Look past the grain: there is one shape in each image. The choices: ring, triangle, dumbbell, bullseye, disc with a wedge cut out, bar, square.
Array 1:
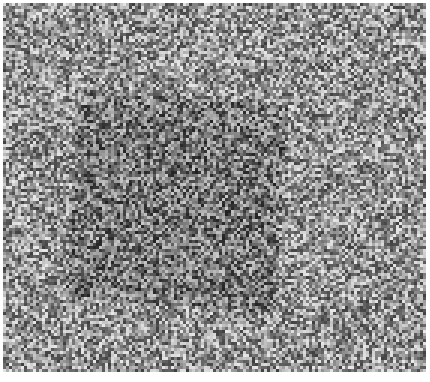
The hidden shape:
square
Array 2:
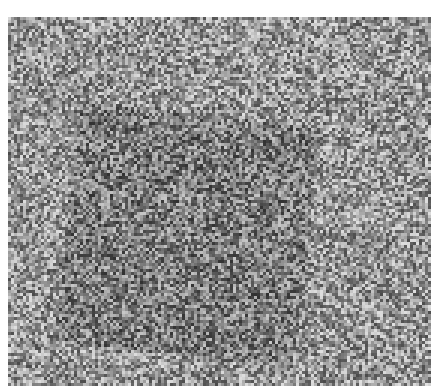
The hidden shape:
square
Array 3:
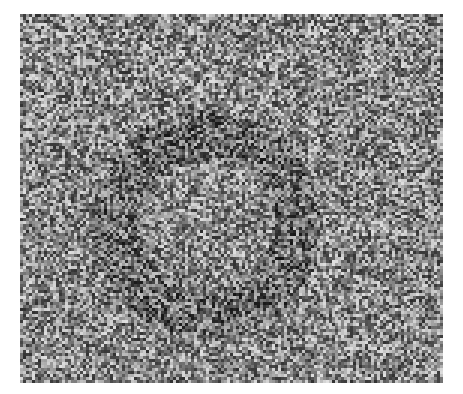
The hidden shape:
ring
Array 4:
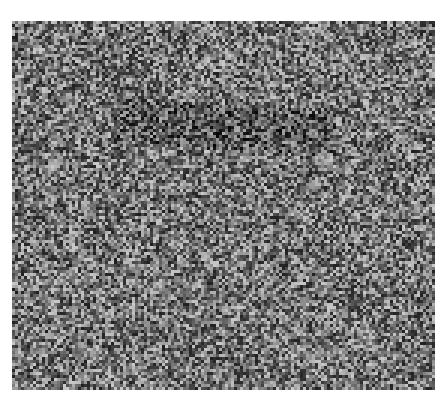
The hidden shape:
bar
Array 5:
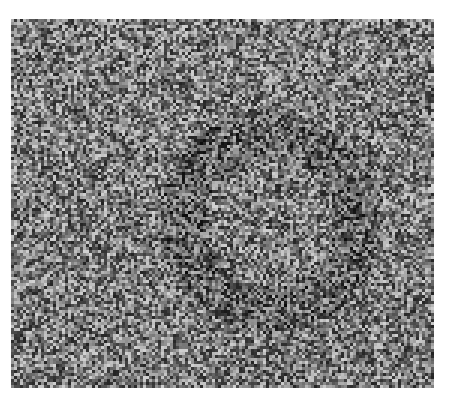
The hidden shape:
ring
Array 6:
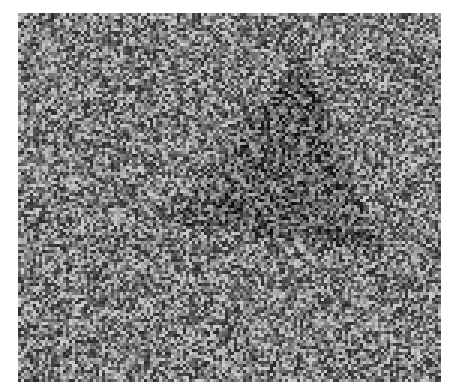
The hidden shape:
triangle
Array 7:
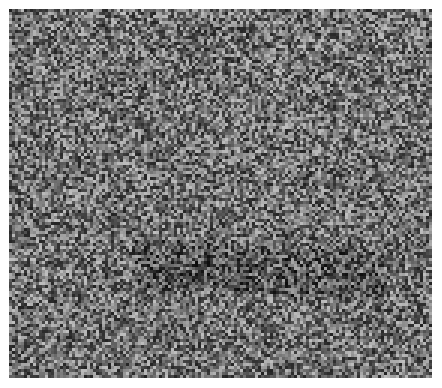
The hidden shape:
bar
